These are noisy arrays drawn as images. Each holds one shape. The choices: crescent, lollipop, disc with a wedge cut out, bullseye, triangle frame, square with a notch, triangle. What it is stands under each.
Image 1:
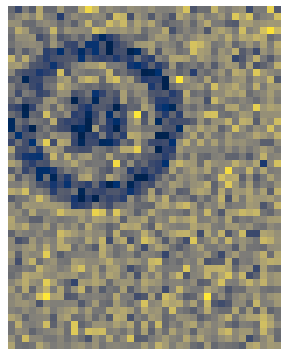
dark bullseye
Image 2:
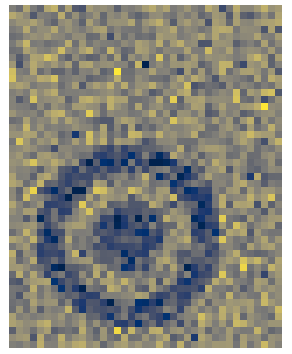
dark bullseye
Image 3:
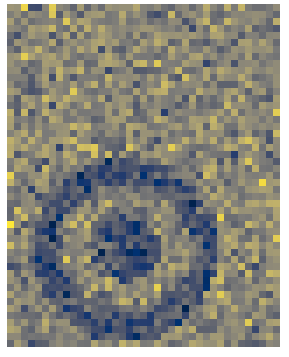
dark bullseye
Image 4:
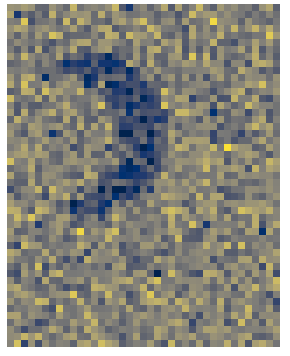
dark crescent
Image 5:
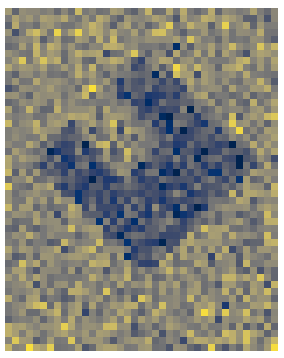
dark square with a notch
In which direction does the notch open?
up and left
